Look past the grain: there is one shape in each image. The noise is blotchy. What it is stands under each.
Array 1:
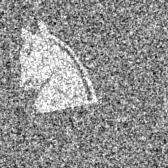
light chess knight
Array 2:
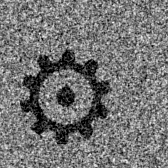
dark gear
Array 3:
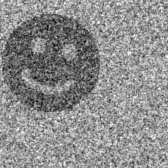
dark smiling face
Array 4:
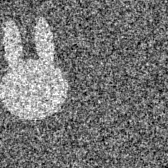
light rabbit's head
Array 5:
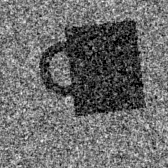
dark cup
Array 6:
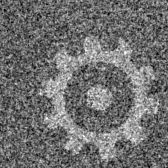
light gear
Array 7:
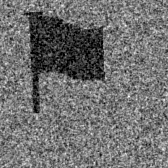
dark flag
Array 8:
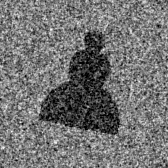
dark chess pawn
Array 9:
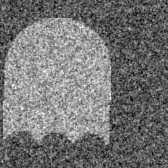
light ghost
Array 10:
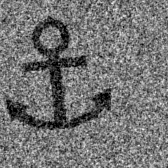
dark anchor
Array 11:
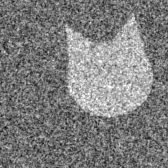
light cat's head
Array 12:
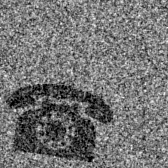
dark telephone
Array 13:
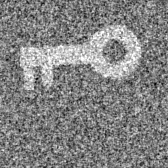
light key
